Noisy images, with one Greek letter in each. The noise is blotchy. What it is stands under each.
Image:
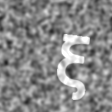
xi
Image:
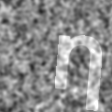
eta
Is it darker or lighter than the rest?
lighter
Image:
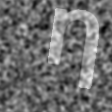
eta
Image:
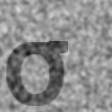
sigma
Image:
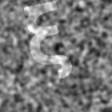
xi
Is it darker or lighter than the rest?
lighter
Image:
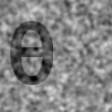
theta
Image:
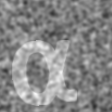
alpha
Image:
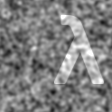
lambda
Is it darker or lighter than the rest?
lighter
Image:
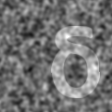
delta
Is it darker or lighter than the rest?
lighter
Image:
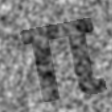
pi
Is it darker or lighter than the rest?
darker
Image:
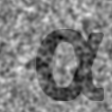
alpha
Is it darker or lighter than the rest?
darker
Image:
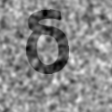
delta
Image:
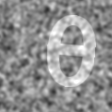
theta
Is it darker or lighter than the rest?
lighter
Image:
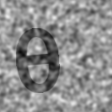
theta
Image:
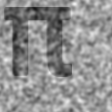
pi
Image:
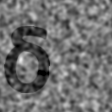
delta
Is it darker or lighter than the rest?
darker
